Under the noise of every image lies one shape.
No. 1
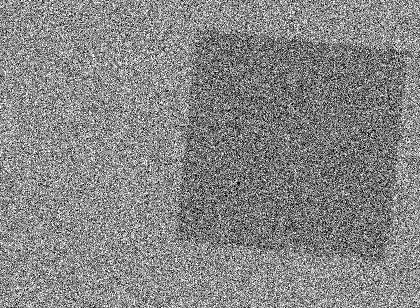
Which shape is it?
square
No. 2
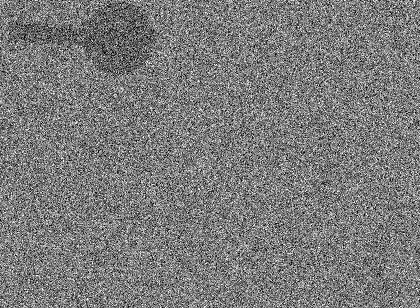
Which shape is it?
lollipop
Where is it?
top left
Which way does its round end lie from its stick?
right
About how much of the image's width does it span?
a third
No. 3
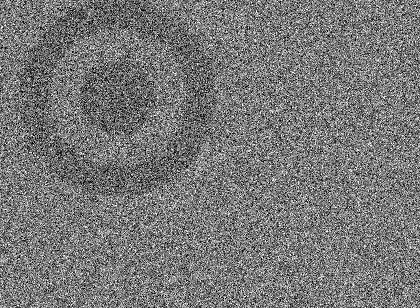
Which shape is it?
bullseye
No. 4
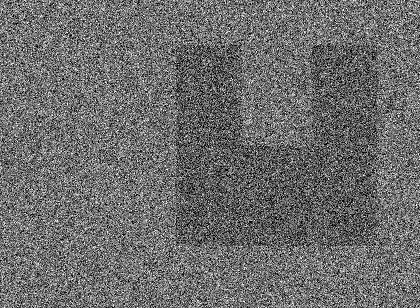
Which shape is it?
square with a notch
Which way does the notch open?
up
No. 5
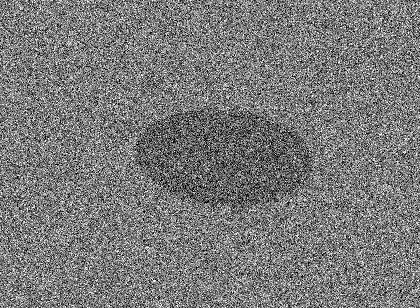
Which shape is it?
ellipse
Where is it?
centre
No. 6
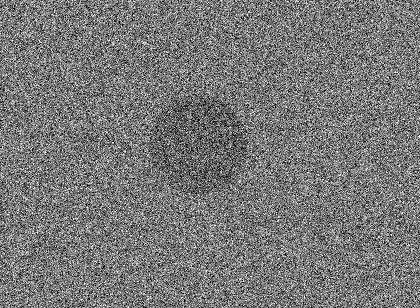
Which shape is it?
disc
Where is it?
centre
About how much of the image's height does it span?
a third
